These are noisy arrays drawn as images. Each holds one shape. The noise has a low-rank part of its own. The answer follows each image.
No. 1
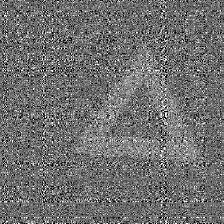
triangle frame
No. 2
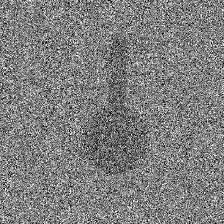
lollipop
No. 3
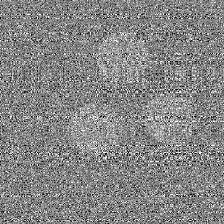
three dots
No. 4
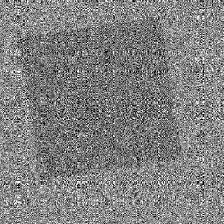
square
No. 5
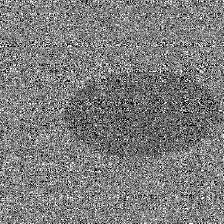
ellipse
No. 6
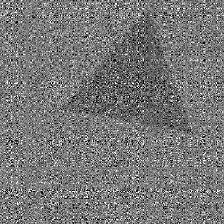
triangle
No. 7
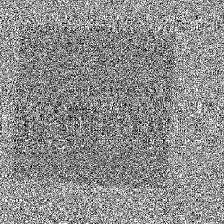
square
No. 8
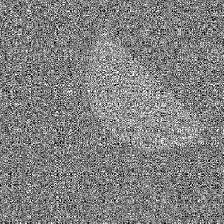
half disc
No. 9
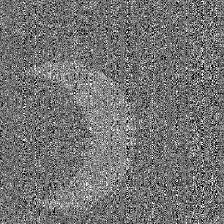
crescent
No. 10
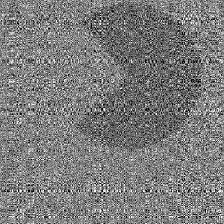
disc with a wedge cut out
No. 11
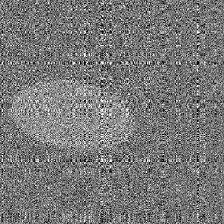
ellipse
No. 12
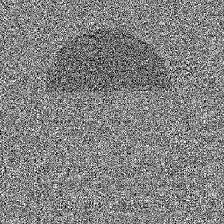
half disc
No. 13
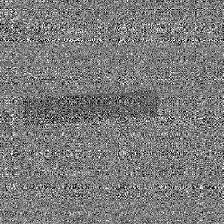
bar
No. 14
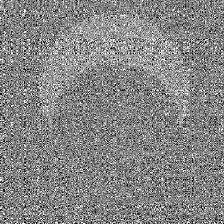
crescent
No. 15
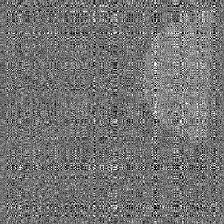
half disc
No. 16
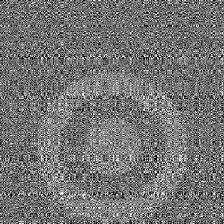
bullseye
